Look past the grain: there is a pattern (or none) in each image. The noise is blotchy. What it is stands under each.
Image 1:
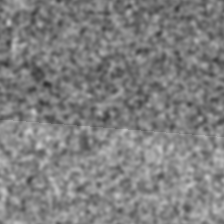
a sharp edge
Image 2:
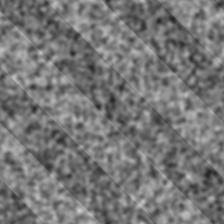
diagonal stripes
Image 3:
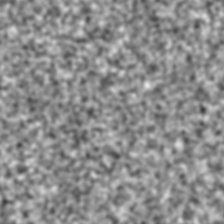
only noise
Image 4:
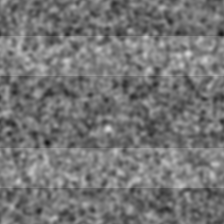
horizontal stripes
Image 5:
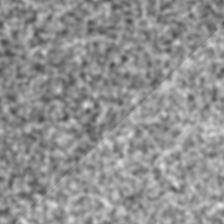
a sharp edge
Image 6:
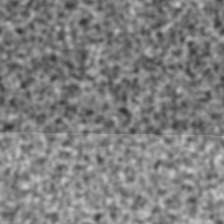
a sharp edge
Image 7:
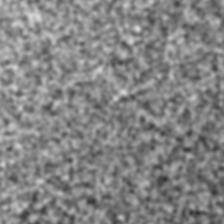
a smooth slope
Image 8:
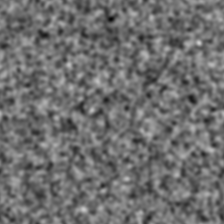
only noise
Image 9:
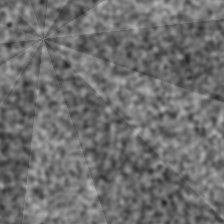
spokes from one point
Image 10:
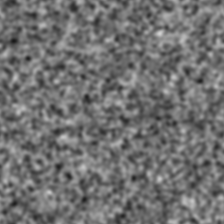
only noise
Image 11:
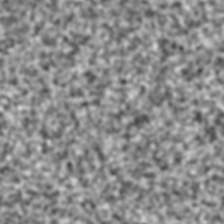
only noise
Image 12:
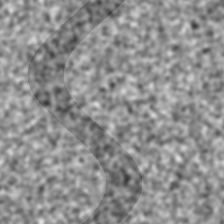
a wavy band
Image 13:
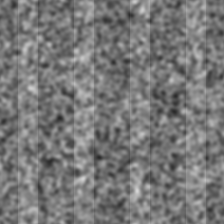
vertical stripes
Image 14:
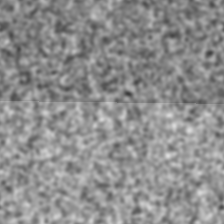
a sharp edge
